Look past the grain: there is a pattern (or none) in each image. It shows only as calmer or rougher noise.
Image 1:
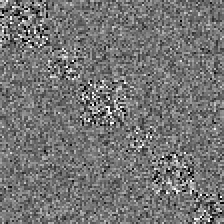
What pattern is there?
blocks along the diagonal
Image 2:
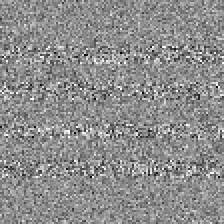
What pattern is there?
bands of rows
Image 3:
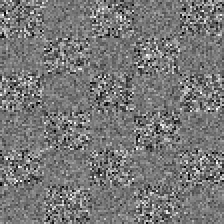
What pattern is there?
a checkerboard
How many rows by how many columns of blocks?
6 by 5
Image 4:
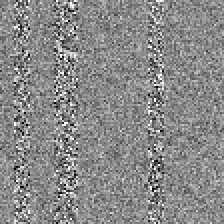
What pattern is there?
bands of columns
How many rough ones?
3
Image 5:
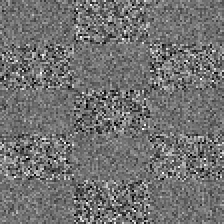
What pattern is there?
a checkerboard
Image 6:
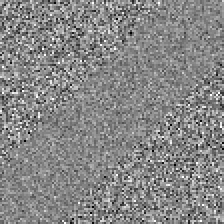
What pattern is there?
a diagonal band
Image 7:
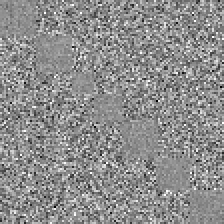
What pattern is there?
blocks along the diagonal
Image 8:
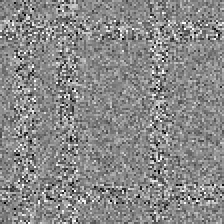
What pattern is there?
bands of rows crossing bands of columns
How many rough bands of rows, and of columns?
2 and 3
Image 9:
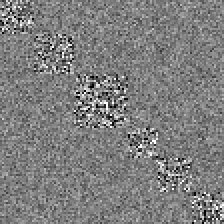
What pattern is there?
blocks along the diagonal
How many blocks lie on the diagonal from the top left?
6
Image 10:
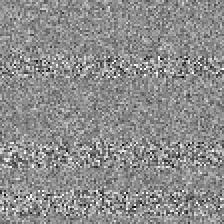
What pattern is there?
bands of rows
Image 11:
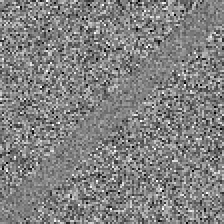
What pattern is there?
a diagonal band
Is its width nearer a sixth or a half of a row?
a sixth
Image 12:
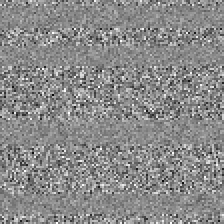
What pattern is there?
bands of rows
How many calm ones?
4
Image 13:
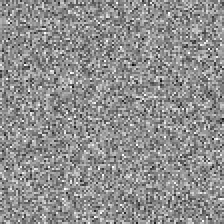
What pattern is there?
only noise
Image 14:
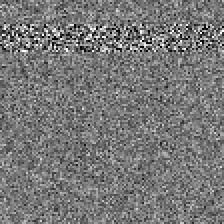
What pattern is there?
one band of rows
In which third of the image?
top
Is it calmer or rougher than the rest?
rougher
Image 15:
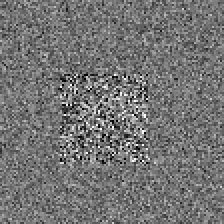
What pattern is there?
one block
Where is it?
centre
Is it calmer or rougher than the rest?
rougher
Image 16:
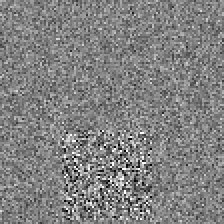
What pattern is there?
one block
